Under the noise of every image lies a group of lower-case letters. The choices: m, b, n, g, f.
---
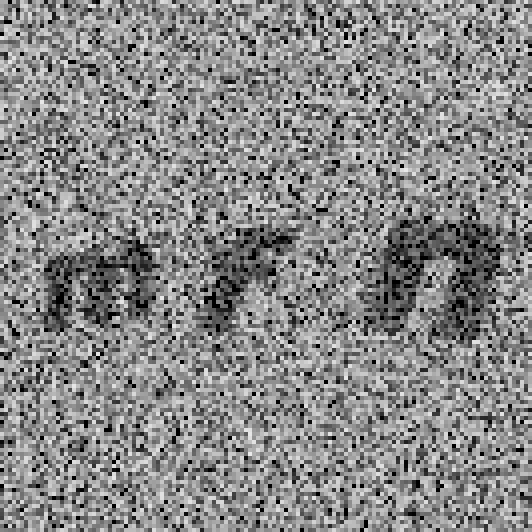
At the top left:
nothing
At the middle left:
m
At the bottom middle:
nothing
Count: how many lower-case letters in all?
3
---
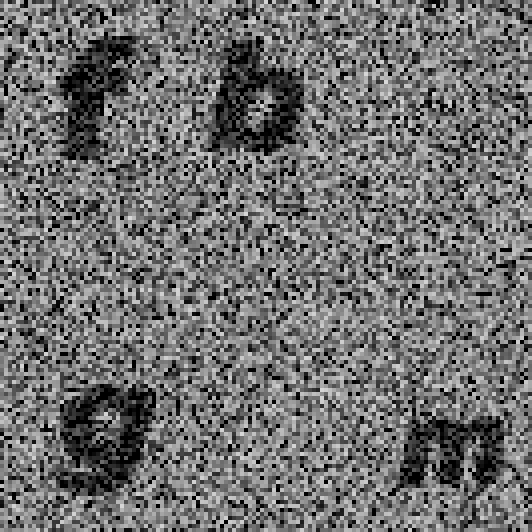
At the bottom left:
g
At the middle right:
nothing
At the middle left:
nothing
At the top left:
f
